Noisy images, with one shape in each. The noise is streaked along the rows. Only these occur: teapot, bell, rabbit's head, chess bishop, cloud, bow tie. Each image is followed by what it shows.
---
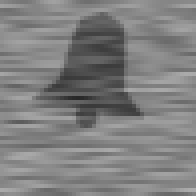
bell
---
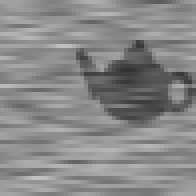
teapot
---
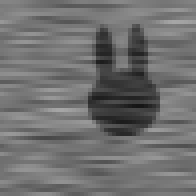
rabbit's head
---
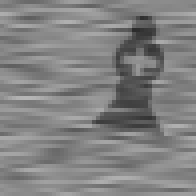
chess bishop
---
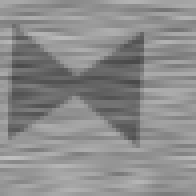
bow tie
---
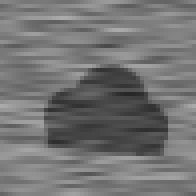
cloud
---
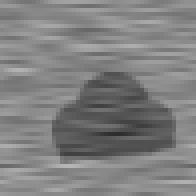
cloud
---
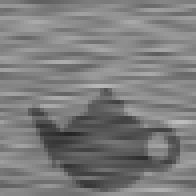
teapot
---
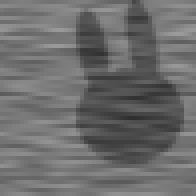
rabbit's head
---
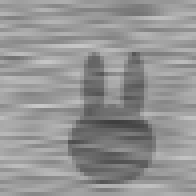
rabbit's head
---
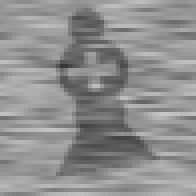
chess bishop
